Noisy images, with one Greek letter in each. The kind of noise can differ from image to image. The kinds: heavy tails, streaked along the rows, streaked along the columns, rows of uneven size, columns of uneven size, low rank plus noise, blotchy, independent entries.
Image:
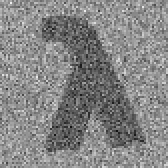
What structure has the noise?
low rank plus noise
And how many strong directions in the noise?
two
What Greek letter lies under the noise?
lambda
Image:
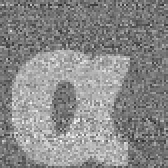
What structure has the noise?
rows of uneven size
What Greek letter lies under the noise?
alpha
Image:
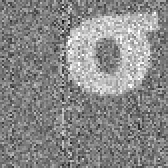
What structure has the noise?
columns of uneven size
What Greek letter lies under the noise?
sigma
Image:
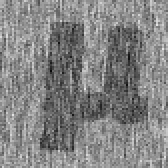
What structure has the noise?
streaked along the columns
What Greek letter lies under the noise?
mu
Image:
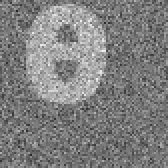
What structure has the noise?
low rank plus noise
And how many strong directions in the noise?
three or four
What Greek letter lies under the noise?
theta
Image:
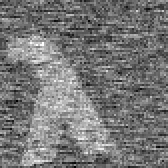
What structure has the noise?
streaked along the rows
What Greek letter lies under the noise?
lambda
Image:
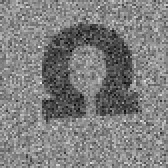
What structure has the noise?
low rank plus noise
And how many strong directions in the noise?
one
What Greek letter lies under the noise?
omega
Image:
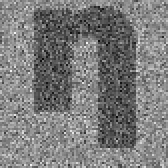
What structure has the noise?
low rank plus noise
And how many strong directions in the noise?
five to eight
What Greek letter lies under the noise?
eta
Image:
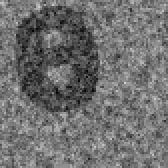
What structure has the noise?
blotchy
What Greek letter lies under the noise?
theta
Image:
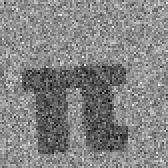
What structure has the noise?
independent entries
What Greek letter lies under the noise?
pi
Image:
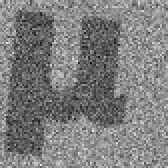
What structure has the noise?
low rank plus noise
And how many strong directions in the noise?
three or four
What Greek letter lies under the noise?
mu
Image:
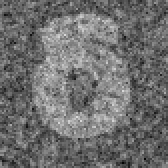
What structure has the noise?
blotchy
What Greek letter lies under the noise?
delta
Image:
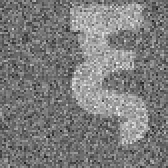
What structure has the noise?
low rank plus noise
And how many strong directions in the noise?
one
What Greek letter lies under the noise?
xi
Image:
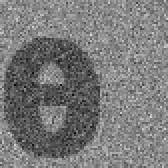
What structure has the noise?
independent entries
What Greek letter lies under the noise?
theta
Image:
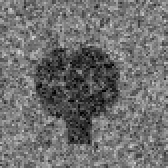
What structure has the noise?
blotchy
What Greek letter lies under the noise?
phi
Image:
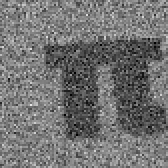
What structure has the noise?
low rank plus noise
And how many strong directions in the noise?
five to eight
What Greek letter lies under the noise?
pi
